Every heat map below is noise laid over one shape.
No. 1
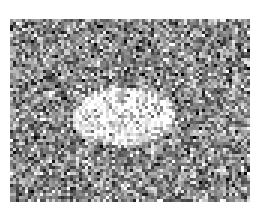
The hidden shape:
ellipse
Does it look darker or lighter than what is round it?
lighter
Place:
centre
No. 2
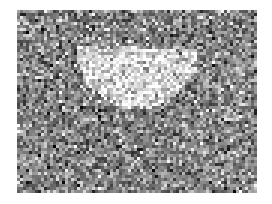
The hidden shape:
half disc
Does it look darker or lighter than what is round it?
lighter
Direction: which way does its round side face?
down
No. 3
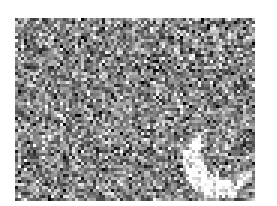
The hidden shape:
crescent
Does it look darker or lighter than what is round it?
lighter
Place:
bottom right
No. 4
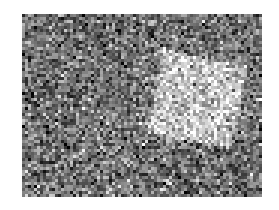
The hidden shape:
square
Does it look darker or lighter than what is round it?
lighter
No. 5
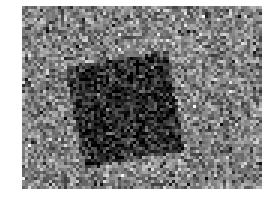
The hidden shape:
square
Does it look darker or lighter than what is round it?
darker
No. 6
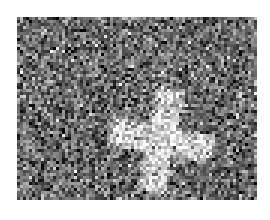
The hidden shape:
cross
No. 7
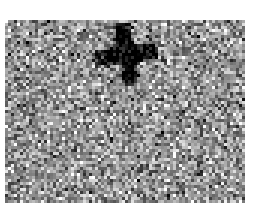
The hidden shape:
cross
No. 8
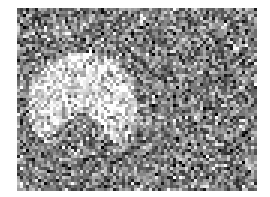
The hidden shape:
disc with a wedge cut out
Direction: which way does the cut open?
down
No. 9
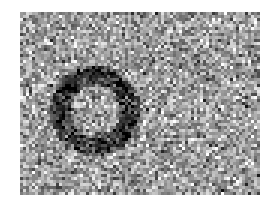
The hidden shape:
ring
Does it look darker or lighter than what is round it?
darker
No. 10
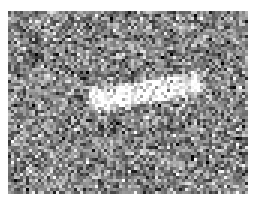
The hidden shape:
bar
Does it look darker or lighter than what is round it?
lighter
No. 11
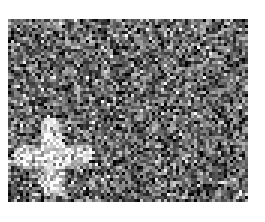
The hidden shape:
cross
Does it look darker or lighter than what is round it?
lighter
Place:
bottom left
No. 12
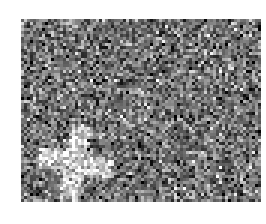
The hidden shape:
cross
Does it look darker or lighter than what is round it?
lighter
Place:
bottom left
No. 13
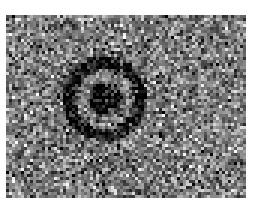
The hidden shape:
bullseye
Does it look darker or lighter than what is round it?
darker
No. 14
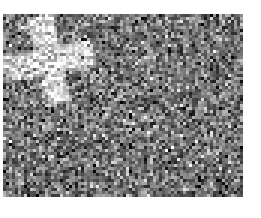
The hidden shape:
cross
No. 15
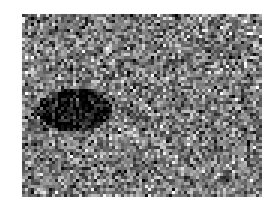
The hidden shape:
ellipse
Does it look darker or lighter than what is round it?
darker
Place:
middle left
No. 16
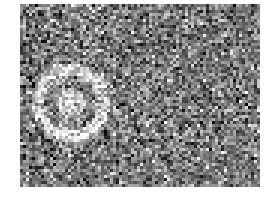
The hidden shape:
bullseye
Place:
middle left
